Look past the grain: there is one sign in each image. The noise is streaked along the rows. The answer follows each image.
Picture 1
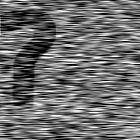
dark question mark
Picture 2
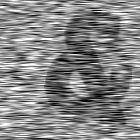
dark ampersand
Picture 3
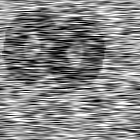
dark infinity sign
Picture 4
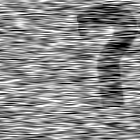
dark question mark
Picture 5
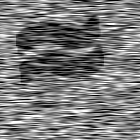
dark approximately sign
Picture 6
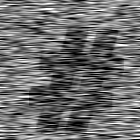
dark hash sign
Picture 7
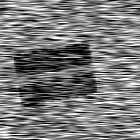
dark equals sign
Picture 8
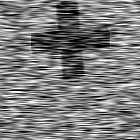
dark plus sign
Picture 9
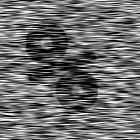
dark percent sign
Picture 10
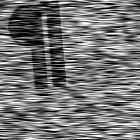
dark pilcrow
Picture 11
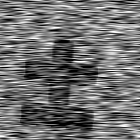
dark plus-minus sign
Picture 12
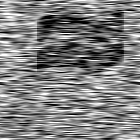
dark approximately sign
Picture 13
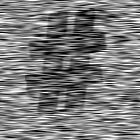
dark hash sign
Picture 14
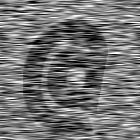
dark at sign
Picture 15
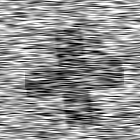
dark plus sign
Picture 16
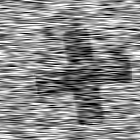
dark plus sign
